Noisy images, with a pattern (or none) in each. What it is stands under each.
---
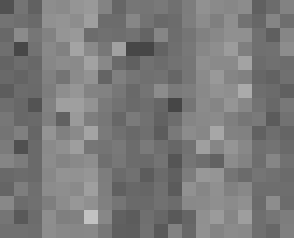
vertical stripes
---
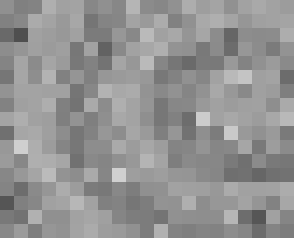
rings round one point
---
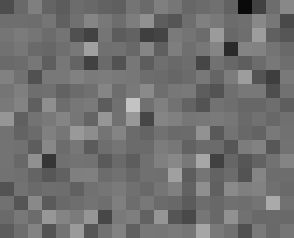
only noise
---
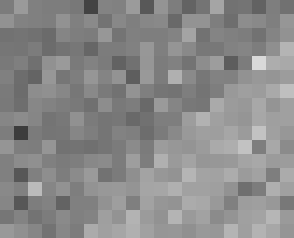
a sharp edge
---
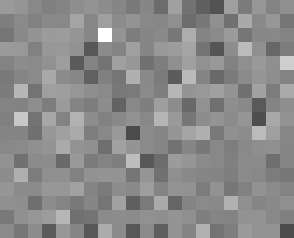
only noise
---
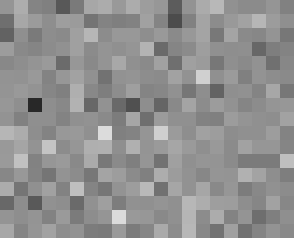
only noise
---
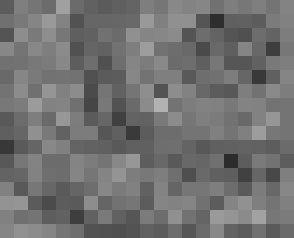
rings round one point
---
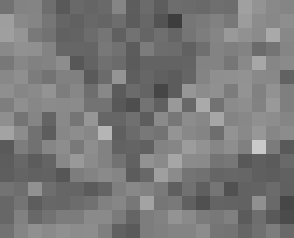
spokes from one point
